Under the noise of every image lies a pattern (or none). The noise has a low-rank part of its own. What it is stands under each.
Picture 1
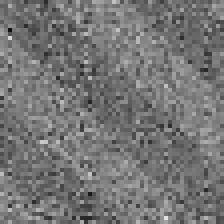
diagonal stripes
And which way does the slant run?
top left to bottom right
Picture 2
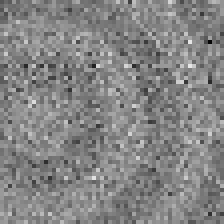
rings round one point
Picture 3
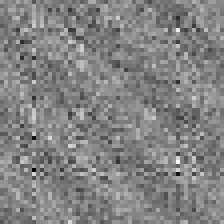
diagonal stripes
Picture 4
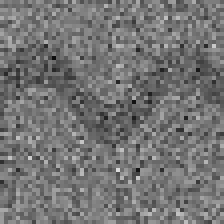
a wavy band
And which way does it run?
left to right
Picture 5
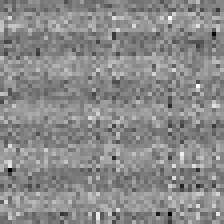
horizontal stripes
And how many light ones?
5
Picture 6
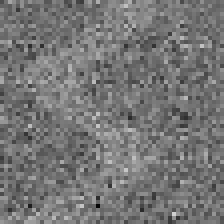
a wavy band
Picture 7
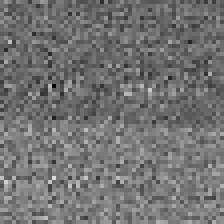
a sharp edge
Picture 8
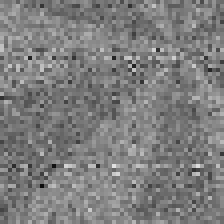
spokes from one point
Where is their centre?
top right
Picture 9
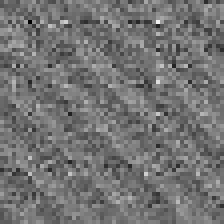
diagonal stripes
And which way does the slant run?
top left to bottom right
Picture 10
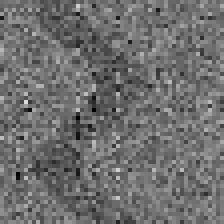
a wavy band
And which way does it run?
top to bottom
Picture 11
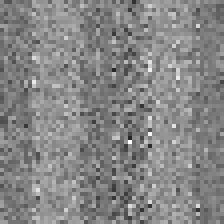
vertical stripes
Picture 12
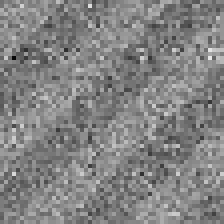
diagonal stripes
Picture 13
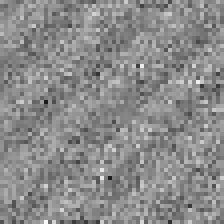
diagonal stripes
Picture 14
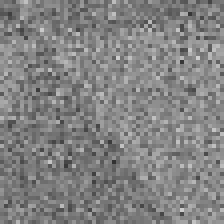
spokes from one point
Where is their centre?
top left
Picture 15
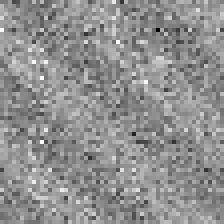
diagonal stripes
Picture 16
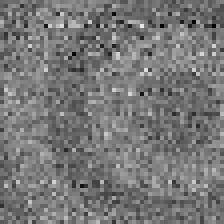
rings round one point
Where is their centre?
middle right
